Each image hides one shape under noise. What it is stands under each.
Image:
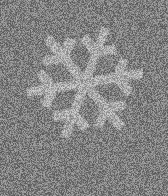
light snowflake
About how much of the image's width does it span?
two thirds
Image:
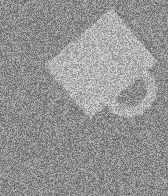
light cup
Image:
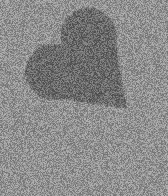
dark heart
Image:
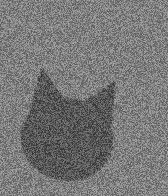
dark cat's head
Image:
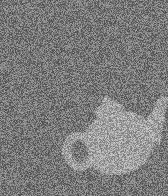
light teapot
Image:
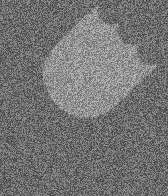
light ghost
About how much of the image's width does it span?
two thirds
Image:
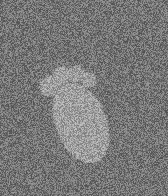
light footprint
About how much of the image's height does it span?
half
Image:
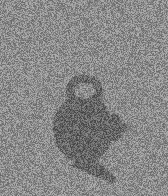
dark teapot
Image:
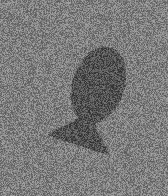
dark fish
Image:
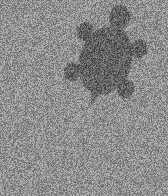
dark turtle
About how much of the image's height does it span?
half
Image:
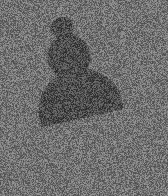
dark chess pawn
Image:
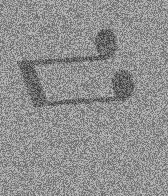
dark pair of musical notes
